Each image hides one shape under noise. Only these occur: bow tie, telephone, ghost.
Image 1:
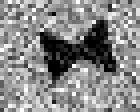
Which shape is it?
bow tie
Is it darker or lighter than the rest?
darker
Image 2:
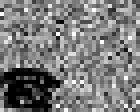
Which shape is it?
telephone
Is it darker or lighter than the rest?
darker
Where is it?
bottom left
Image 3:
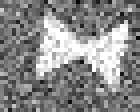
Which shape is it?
bow tie
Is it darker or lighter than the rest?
lighter
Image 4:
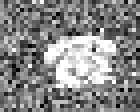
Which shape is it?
telephone
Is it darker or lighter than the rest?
lighter
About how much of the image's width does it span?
half
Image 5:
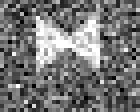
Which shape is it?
bow tie
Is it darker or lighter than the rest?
lighter
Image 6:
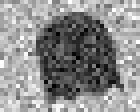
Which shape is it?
ghost
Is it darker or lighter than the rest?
darker
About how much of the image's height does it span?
nearly all
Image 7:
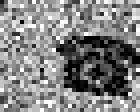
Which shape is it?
telephone
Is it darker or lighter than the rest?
darker
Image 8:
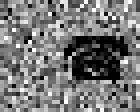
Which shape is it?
telephone
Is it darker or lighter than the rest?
darker
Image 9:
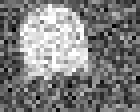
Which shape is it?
ghost
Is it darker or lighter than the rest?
lighter
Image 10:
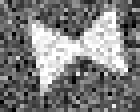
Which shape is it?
bow tie
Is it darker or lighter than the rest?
lighter
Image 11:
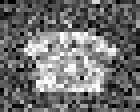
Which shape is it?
telephone
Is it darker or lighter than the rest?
lighter
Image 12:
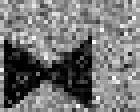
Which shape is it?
bow tie
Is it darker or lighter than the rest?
darker
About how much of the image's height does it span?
two thirds
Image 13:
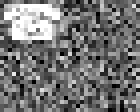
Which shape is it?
telephone
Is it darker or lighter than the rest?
lighter
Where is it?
top left
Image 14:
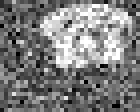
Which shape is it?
telephone
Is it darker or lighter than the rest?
lighter
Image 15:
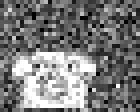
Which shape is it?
telephone
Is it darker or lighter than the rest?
lighter
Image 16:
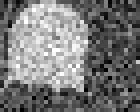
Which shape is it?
ghost
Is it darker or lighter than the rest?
lighter
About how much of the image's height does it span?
nearly all
